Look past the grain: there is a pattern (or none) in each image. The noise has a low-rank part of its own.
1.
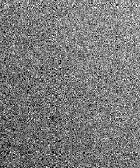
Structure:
a smooth slope
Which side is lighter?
top right
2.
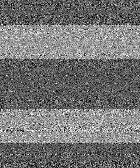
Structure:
horizontal stripes
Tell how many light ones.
2
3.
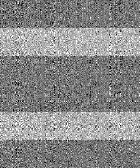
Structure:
horizontal stripes
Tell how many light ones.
2
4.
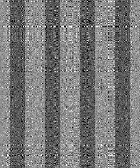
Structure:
vertical stripes
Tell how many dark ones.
4
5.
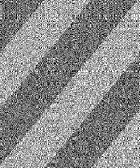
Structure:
diagonal stripes
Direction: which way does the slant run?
bottom left to top right
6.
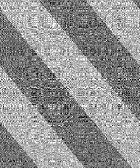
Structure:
diagonal stripes
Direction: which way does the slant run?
top left to bottom right
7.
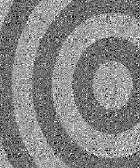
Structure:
rings round one point
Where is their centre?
middle right
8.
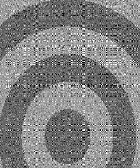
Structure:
rings round one point
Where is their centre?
bottom middle
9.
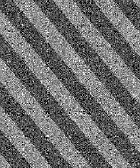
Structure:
diagonal stripes
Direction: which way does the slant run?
top left to bottom right
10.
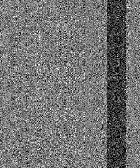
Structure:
one vertical stripe
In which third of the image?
right
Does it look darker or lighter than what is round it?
darker
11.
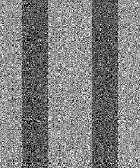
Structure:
vertical stripes
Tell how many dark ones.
2
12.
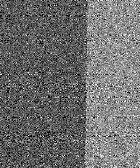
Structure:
a sharp edge
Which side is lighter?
right
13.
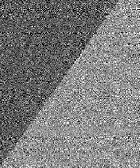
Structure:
a sharp edge
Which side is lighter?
bottom right
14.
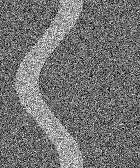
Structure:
a wavy band
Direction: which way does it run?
top to bottom
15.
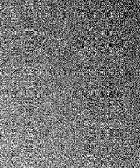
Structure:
a smooth slope
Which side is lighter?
bottom left
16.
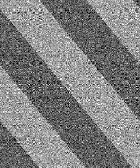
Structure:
diagonal stripes
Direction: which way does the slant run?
top left to bottom right
